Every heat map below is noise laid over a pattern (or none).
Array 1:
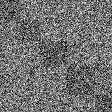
blocks along the diagonal
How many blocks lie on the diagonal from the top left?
5
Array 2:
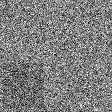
one block
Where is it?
bottom left
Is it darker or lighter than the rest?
darker
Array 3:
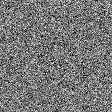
only noise
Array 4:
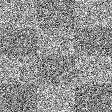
a checkerboard
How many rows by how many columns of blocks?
4 by 3
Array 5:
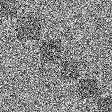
blocks along the diagonal
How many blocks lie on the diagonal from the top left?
6
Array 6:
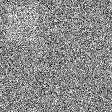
one block
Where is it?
top left
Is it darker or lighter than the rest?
lighter
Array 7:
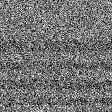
bands of rows
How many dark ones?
4
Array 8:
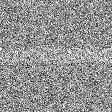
one band of rows
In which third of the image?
middle
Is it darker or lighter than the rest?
lighter
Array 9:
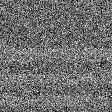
bands of rows
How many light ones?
3
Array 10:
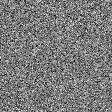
only noise
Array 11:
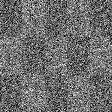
a checkerboard
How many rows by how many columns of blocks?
3 by 5
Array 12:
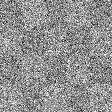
a checkerboard
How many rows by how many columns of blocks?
4 by 5
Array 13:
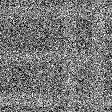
bands of rows crossing bands of columns
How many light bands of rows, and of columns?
3 and 2
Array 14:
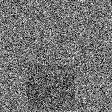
one block
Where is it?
bottom middle
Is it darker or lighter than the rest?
darker
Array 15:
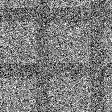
bands of rows crossing bands of columns
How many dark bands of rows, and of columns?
2 and 2
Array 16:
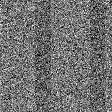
bands of columns
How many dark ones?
2
